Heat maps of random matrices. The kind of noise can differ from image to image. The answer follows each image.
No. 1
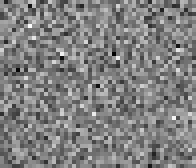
independent entries
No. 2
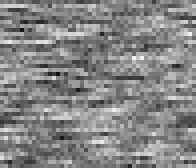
streaked along the rows
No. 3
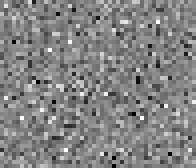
heavy tails
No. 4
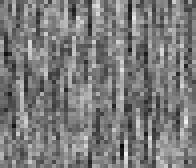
streaked along the columns
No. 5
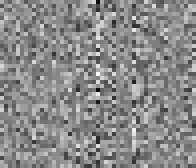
columns of uneven size
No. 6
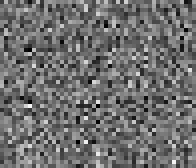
low rank plus noise
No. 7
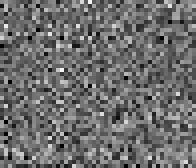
low rank plus noise
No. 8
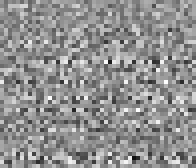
rows of uneven size
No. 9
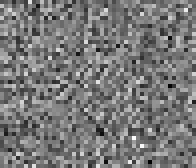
low rank plus noise
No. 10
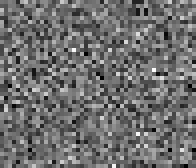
low rank plus noise
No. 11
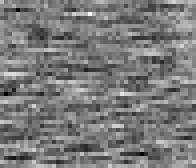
streaked along the rows
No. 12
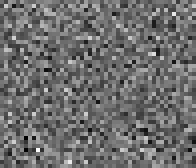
low rank plus noise
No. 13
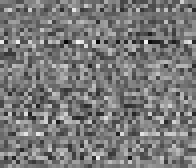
rows of uneven size
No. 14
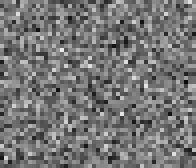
independent entries
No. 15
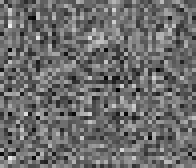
low rank plus noise
